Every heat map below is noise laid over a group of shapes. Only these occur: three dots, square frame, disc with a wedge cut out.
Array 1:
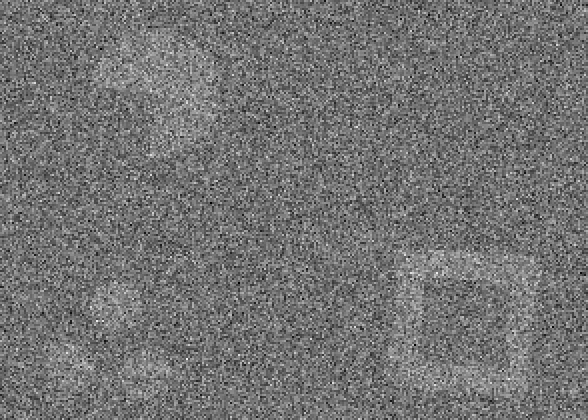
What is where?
top left: disc with a wedge cut out; bottom left: three dots; bottom right: square frame
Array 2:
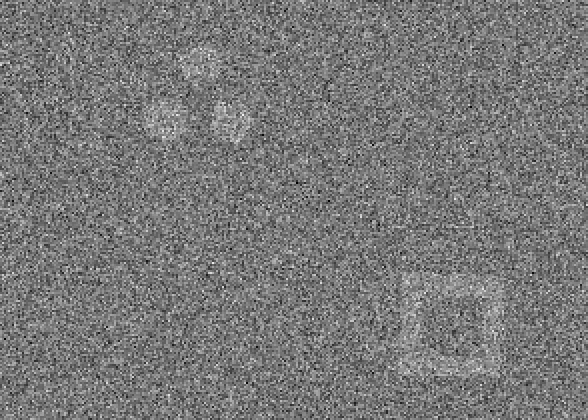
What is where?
top left: three dots; bottom right: square frame
